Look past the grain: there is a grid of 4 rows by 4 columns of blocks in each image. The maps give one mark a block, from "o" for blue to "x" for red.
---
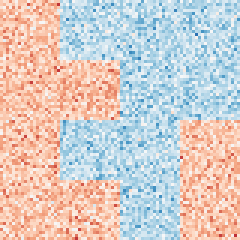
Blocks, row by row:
xooo
xxoo
xoox
xxox
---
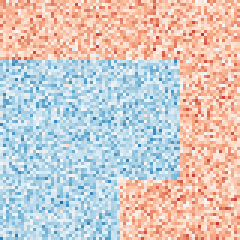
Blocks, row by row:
xxxx
ooox
ooox
ooxx
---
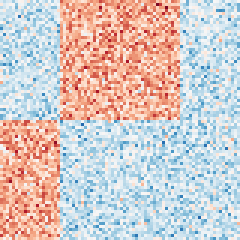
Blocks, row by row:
oxxo
oxxo
xooo
xooo
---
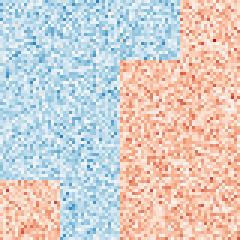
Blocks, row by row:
ooox
ooxx
ooxx
xoxx
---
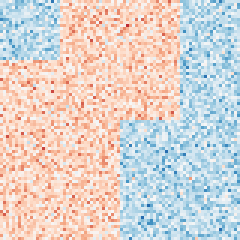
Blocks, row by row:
oxxo
xxxo
xxoo
xxoo
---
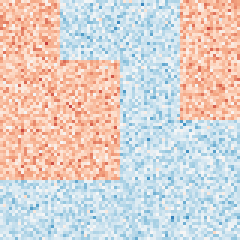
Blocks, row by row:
xoox
xxox
xxoo
oooo
